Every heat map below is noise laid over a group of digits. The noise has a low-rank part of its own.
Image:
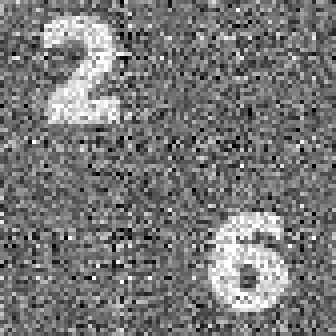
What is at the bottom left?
nothing
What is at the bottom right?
6
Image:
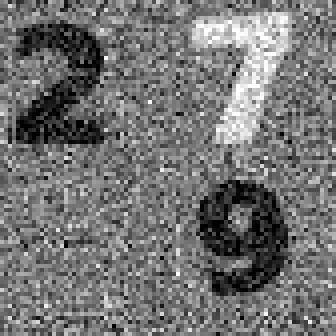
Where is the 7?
top right
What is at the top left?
2
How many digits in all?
3
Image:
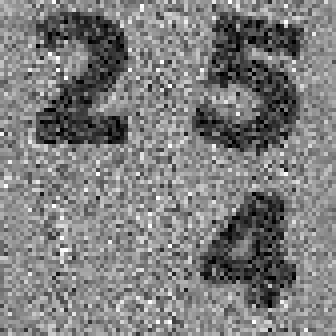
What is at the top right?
5
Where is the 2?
top left
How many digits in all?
3
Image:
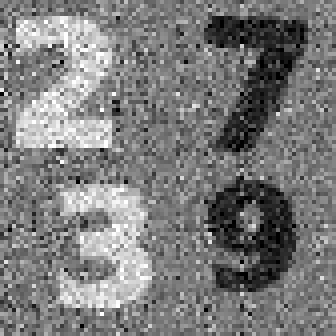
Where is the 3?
bottom left
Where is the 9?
bottom right
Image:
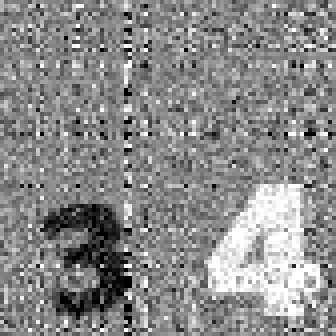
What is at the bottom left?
3
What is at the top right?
nothing
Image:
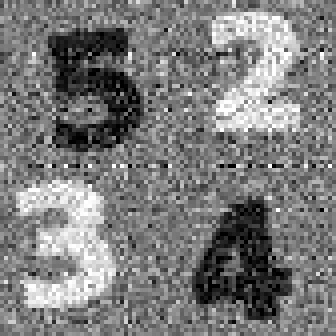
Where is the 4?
bottom right
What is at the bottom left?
3
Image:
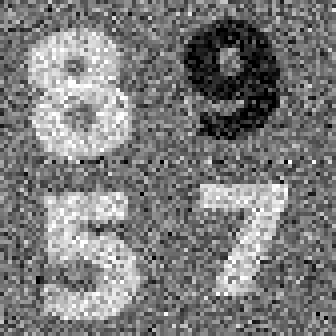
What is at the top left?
8
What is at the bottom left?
5
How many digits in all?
4
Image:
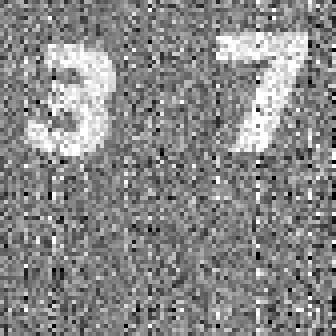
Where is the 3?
top left
